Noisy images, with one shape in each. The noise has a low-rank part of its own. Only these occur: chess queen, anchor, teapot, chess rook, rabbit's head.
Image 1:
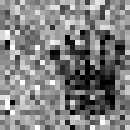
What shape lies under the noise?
chess queen
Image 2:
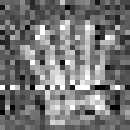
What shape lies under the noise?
chess queen
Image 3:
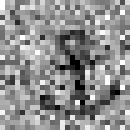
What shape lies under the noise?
anchor
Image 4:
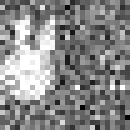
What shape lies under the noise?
rabbit's head
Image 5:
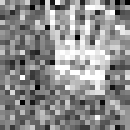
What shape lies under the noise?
chess queen
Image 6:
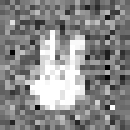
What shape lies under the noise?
rabbit's head
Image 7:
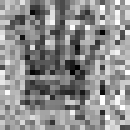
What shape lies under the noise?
chess queen
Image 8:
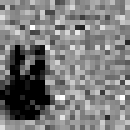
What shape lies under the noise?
rabbit's head
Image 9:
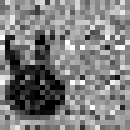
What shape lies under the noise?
rabbit's head
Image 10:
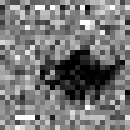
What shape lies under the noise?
teapot
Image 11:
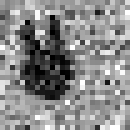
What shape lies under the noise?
rabbit's head
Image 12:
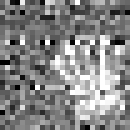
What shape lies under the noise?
chess queen
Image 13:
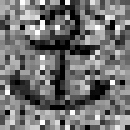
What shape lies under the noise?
anchor
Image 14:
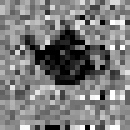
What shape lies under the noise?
teapot
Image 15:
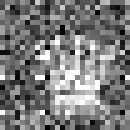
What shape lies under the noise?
chess queen
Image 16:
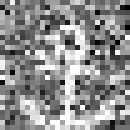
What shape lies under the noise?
anchor
